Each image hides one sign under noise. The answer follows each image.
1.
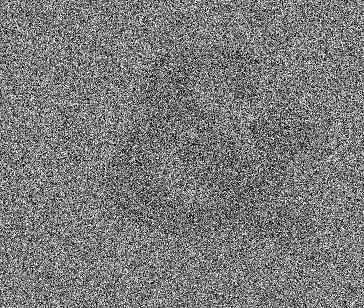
dark ampersand
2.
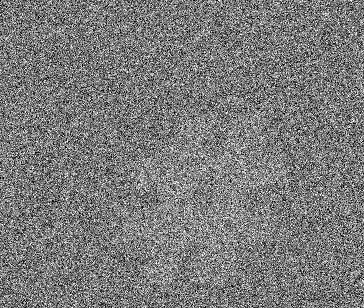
light hash sign
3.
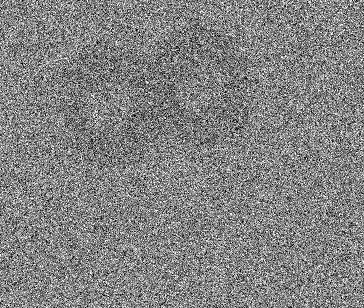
dark infinity sign
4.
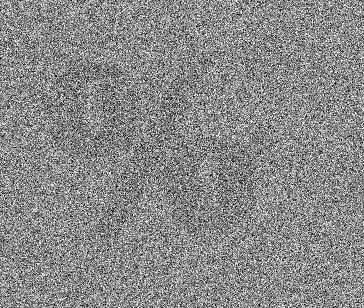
dark percent sign
